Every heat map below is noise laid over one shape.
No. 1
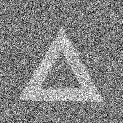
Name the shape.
triangle frame
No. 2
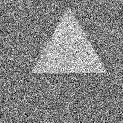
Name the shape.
triangle
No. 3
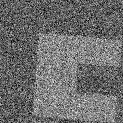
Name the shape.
square with a notch
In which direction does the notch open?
right
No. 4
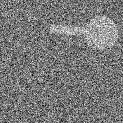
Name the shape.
lollipop
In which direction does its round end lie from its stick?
right
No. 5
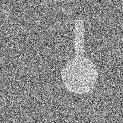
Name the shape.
lollipop
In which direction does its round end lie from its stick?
down
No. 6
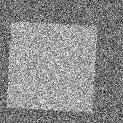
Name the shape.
square
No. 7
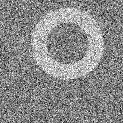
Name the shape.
ring
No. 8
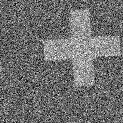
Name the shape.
cross
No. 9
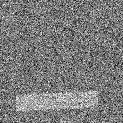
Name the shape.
bar
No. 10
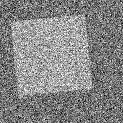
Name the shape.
square
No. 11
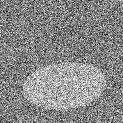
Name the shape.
ellipse
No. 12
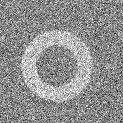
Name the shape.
ring
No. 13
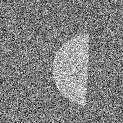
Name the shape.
half disc
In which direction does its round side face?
left
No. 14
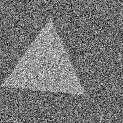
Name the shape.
triangle
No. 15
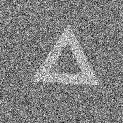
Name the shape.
triangle frame
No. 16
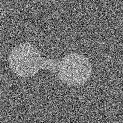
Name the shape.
dumbbell
